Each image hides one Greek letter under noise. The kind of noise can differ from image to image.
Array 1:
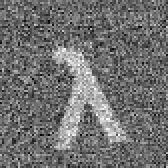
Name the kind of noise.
low rank plus noise
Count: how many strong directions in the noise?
five to eight
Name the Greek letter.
lambda
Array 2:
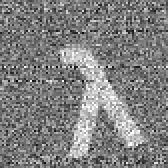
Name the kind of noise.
rows of uneven size
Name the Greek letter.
lambda
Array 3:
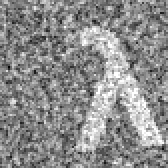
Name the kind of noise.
blotchy
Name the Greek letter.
lambda
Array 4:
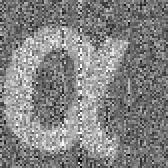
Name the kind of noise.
columns of uneven size
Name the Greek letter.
alpha
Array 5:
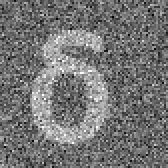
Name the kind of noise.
independent entries
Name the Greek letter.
delta
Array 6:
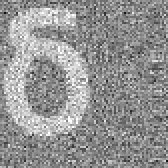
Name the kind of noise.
low rank plus noise
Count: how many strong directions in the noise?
five to eight
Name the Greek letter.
delta
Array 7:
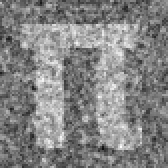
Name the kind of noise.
blotchy
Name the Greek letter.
pi
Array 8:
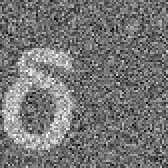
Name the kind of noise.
low rank plus noise
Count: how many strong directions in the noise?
two
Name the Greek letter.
delta
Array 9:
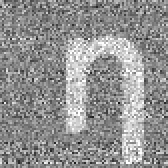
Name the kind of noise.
rows of uneven size
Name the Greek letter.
eta
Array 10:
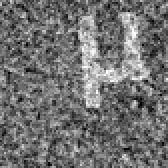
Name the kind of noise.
blotchy
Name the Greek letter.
mu
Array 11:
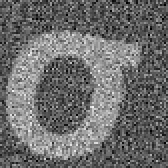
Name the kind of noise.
low rank plus noise
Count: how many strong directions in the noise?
three or four
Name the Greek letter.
sigma
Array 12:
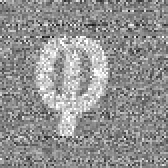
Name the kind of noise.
rows of uneven size
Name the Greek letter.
phi
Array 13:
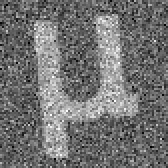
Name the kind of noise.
independent entries
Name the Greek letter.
mu
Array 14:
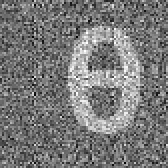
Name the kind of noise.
low rank plus noise
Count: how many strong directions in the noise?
one
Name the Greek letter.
theta
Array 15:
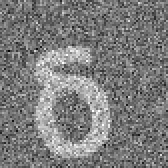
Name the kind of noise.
independent entries
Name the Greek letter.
delta
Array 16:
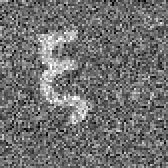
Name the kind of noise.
low rank plus noise
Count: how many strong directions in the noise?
two
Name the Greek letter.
xi
